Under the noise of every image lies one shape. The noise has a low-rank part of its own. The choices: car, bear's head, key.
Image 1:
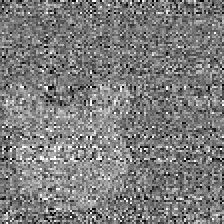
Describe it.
light bear's head
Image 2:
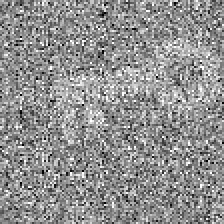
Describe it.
light key
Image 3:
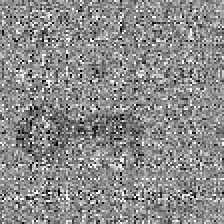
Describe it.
dark key
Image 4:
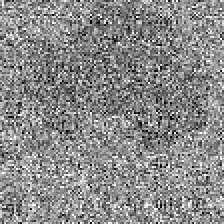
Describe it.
dark car
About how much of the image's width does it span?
nearly all
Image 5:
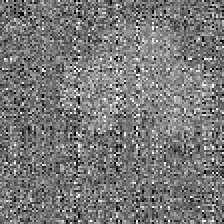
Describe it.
light car
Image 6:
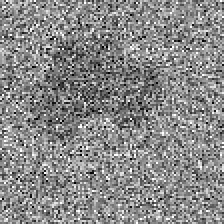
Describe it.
dark car
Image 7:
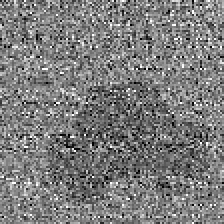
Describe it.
dark car
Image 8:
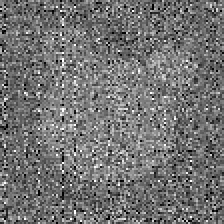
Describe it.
light bear's head
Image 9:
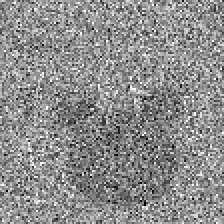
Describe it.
dark bear's head
